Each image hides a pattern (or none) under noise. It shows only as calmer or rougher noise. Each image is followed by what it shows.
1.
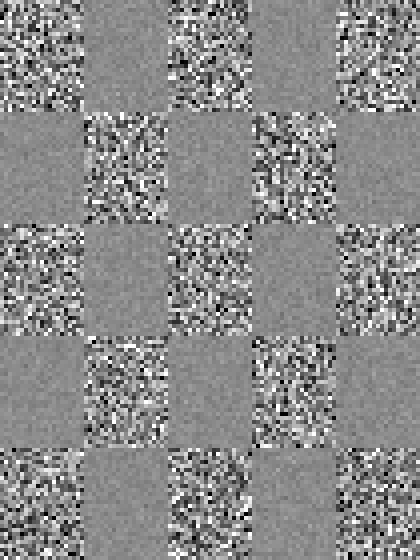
a checkerboard
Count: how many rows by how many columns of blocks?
5 by 5
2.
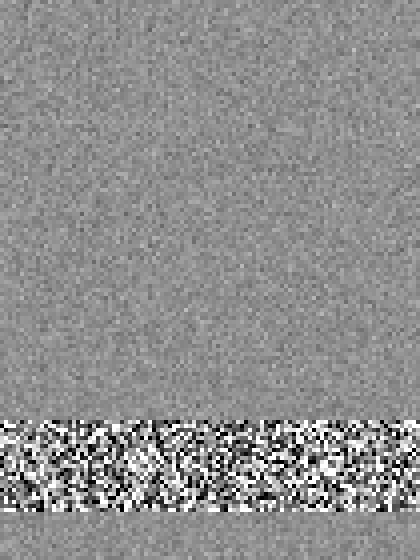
one band of rows
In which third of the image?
bottom
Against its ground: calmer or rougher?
rougher
